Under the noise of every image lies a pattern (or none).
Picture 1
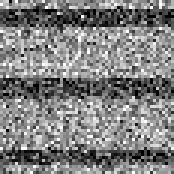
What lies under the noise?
bands of rows
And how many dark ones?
3
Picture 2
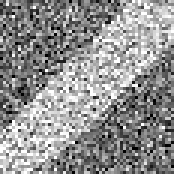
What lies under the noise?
a diagonal band
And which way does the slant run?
bottom left to top right
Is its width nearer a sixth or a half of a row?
a half
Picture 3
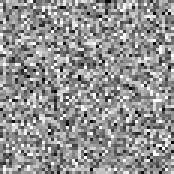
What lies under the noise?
only noise
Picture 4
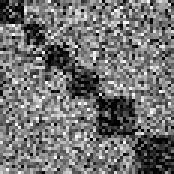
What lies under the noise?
blocks along the diagonal
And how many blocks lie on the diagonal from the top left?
6
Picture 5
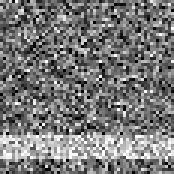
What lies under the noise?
one band of rows
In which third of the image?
bottom
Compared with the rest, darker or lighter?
lighter
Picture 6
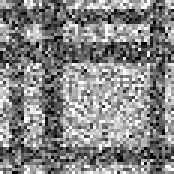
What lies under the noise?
bands of rows crossing bands of columns
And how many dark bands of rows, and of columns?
3 and 3
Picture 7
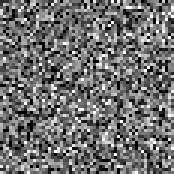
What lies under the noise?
only noise
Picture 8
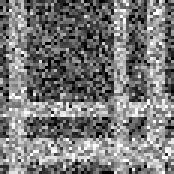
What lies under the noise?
bands of rows crossing bands of columns
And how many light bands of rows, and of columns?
2 and 3
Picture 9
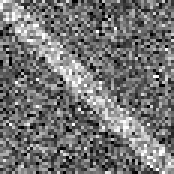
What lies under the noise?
a diagonal band
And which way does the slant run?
top left to bottom right
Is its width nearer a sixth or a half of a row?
a sixth
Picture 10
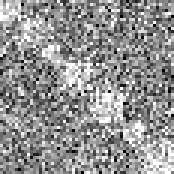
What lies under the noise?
blocks along the diagonal
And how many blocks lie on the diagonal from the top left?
7
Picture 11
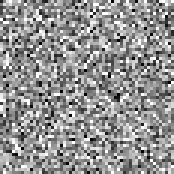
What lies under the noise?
only noise
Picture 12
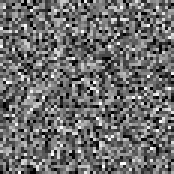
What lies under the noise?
only noise
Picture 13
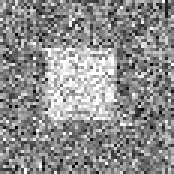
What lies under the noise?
one block
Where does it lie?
centre
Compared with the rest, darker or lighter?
lighter
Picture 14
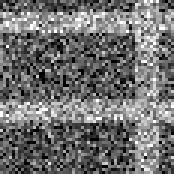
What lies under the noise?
bands of rows crossing bands of columns
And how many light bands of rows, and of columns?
2 and 1
